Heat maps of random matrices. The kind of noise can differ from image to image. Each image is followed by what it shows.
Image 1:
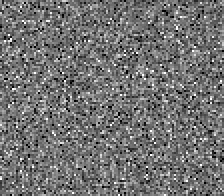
heavy tails
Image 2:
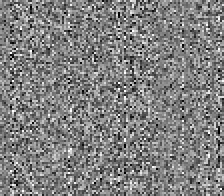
columns of uneven size
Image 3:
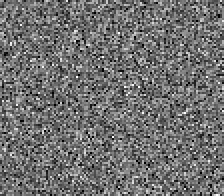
independent entries
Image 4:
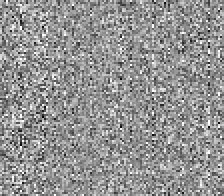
columns of uneven size
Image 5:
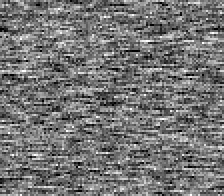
streaked along the rows
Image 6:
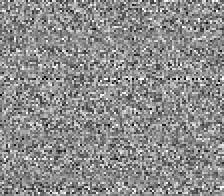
rows of uneven size
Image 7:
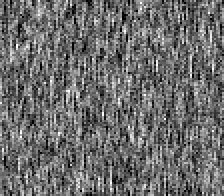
streaked along the columns
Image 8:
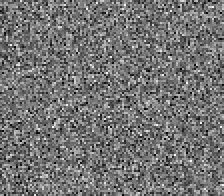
independent entries
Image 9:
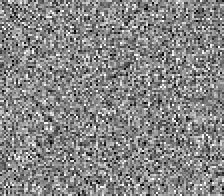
low rank plus noise
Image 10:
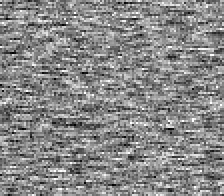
streaked along the rows
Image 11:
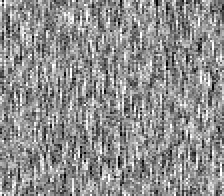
streaked along the columns
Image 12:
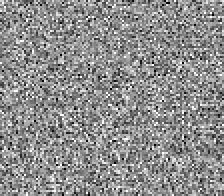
low rank plus noise
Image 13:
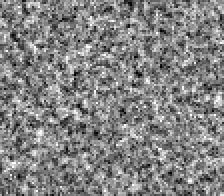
blotchy
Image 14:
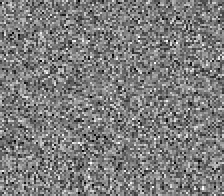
low rank plus noise
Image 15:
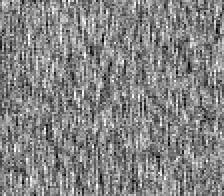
streaked along the columns
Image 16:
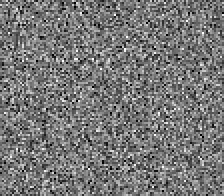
low rank plus noise
